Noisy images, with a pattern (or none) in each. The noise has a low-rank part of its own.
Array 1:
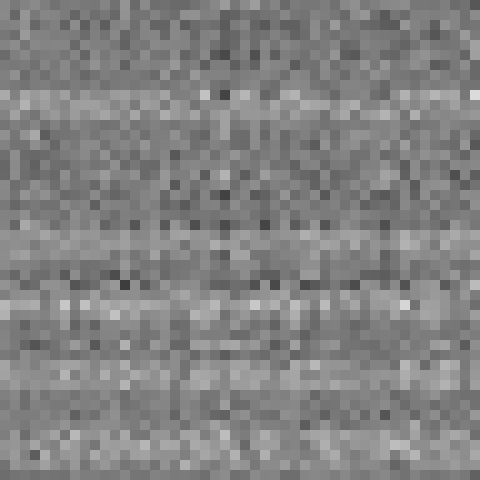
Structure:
bands of rows
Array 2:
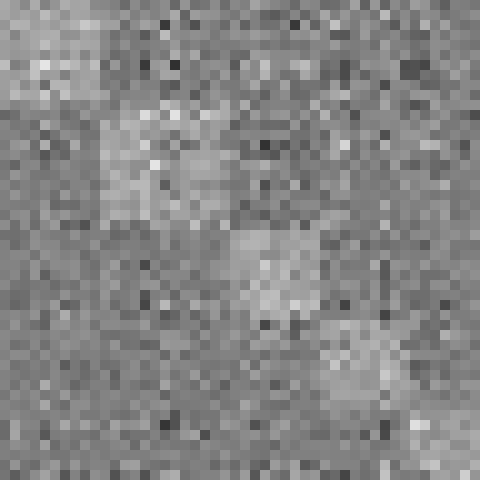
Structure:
blocks along the diagonal
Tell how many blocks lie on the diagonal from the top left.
5
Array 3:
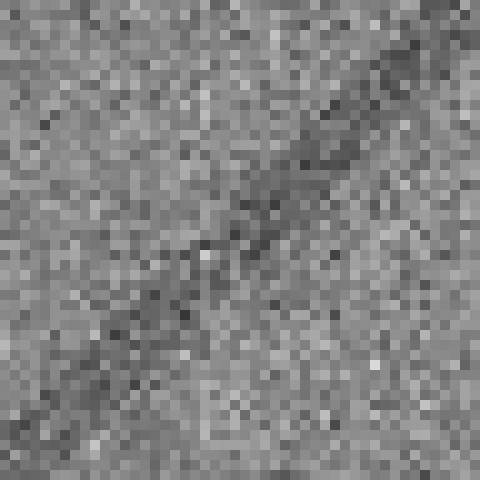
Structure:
a diagonal band
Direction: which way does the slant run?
bottom left to top right
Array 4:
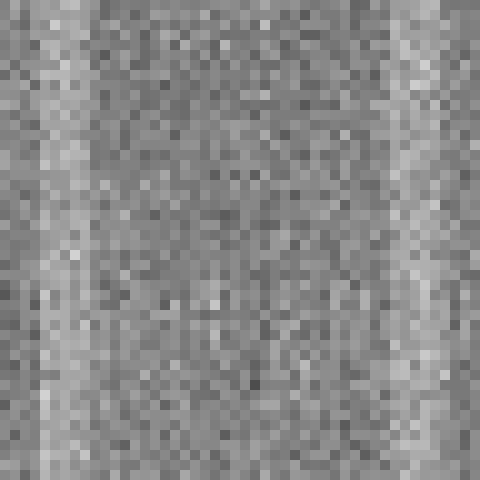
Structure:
bands of columns
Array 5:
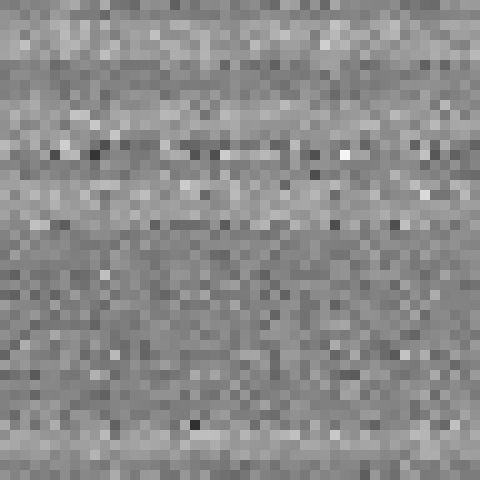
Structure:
bands of rows
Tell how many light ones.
4
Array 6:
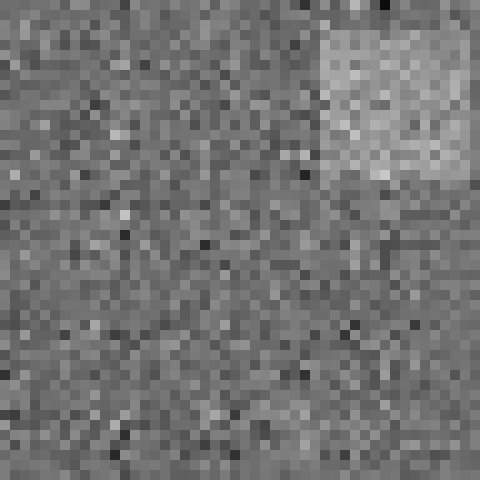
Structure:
one block
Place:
top right
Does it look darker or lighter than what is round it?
lighter
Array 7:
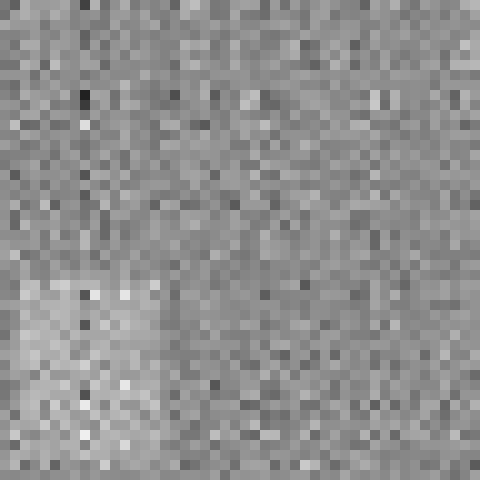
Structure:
one block
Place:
bottom left
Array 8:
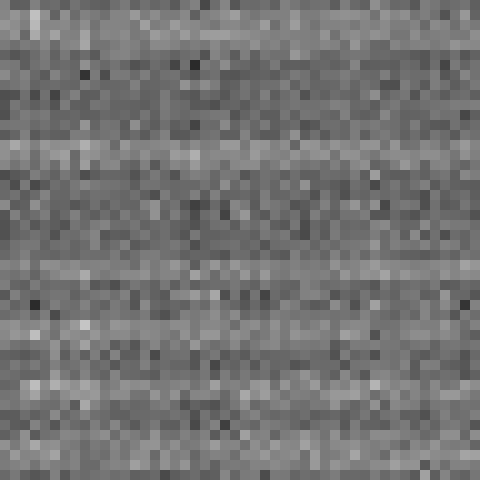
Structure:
bands of rows
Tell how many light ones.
6
